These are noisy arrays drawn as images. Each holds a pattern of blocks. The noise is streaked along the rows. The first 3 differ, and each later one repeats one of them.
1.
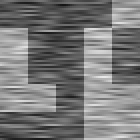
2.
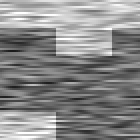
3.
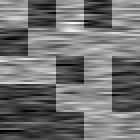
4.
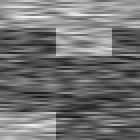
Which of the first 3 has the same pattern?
2
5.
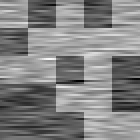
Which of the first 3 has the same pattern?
3
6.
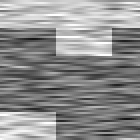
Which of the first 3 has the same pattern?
2
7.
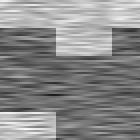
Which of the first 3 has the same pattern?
2
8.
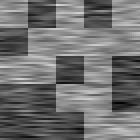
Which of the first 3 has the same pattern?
3
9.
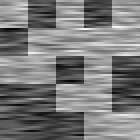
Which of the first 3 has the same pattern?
3
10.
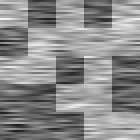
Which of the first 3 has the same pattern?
3
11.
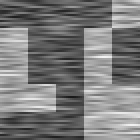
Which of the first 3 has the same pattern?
1
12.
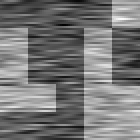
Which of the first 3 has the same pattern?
1
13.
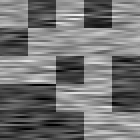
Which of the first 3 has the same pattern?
3
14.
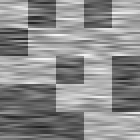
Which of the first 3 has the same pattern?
3
